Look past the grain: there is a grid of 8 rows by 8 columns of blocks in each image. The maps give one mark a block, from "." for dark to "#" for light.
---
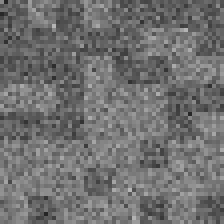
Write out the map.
. # . # . . . .
. . . . . # # .
. . . # . . # #
# # . # # # . .
. . . # # # . #
# # # # # . # #
# # # . # # # #
# . # # # . # .
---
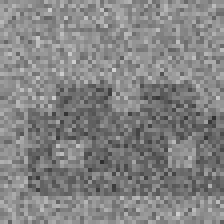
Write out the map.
# # # # # # # #
# # # # # # # #
# # # # # # # #
# # . . # . . #
# . . . . . . .
# . # . . . # .
# . . . . . . .
# # # # # # # #
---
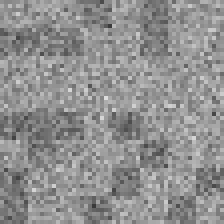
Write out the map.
# # # . # . # #
. . . # # . # #
# # # # # # # #
# # # # # # # #
. . . # . # # #
# . # # # . # #
. # # # . # # .
. # # . # # . #
